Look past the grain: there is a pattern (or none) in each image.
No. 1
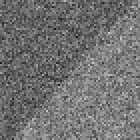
a sharp edge
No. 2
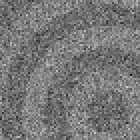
rings round one point
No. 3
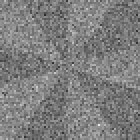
spokes from one point
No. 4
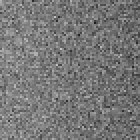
a smooth slope
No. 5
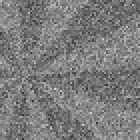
spokes from one point
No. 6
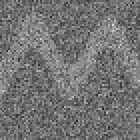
a wavy band
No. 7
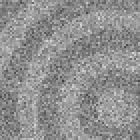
rings round one point
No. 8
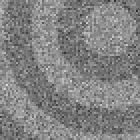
rings round one point
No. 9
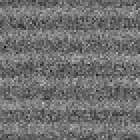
horizontal stripes
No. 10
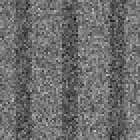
vertical stripes
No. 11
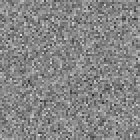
only noise
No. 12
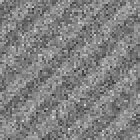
diagonal stripes
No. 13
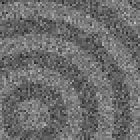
rings round one point
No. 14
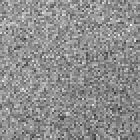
a smooth slope
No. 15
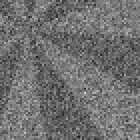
spokes from one point
